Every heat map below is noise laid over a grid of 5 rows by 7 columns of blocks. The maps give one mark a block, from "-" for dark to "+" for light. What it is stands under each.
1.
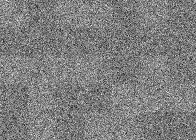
+ - + + - + -
- - - - - - -
+ + + + - + -
- + - - + + +
- + - + + - -
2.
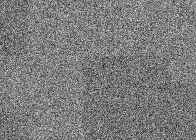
- + + + + + +
- + + + + + +
+ + + - - - +
+ + + - - - -
- + + - - - -
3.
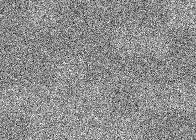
- + - - - - +
- - - - + + -
- - + - - - -
+ + + + - + +
- + + + + - -
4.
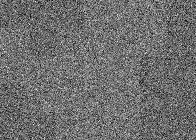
- - - + + + -
+ - + + + + -
+ + + + + - -
- + + + + - -
- - + + + - -
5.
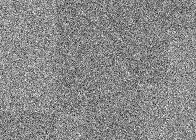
+ + - - - - -
+ + - - - - +
+ + - - - - +
+ + - - - + +
- - + - - + +
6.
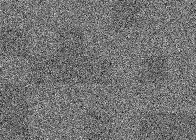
+ + + + - + +
- + - + + + +
+ - - - + - +
- + + + + + +
- + + - + - -
